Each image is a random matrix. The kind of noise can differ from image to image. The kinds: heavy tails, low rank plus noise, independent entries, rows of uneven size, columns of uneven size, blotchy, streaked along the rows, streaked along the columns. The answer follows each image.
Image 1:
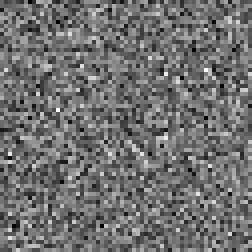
independent entries
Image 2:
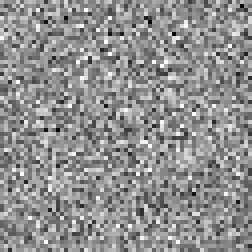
independent entries
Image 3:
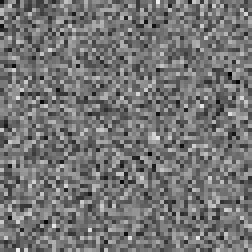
independent entries
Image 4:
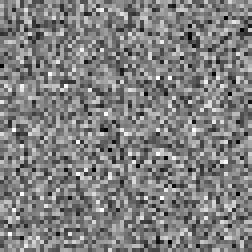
independent entries
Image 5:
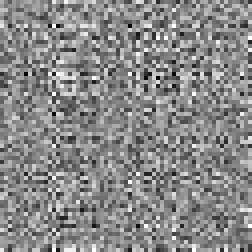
low rank plus noise
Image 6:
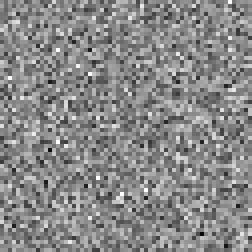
independent entries
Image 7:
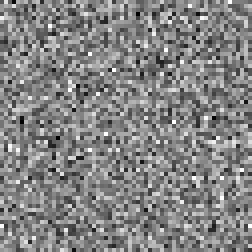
independent entries
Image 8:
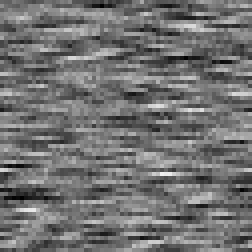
streaked along the rows
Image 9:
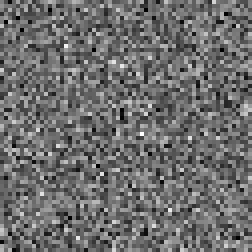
independent entries
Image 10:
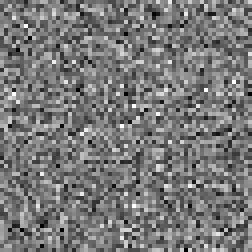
low rank plus noise
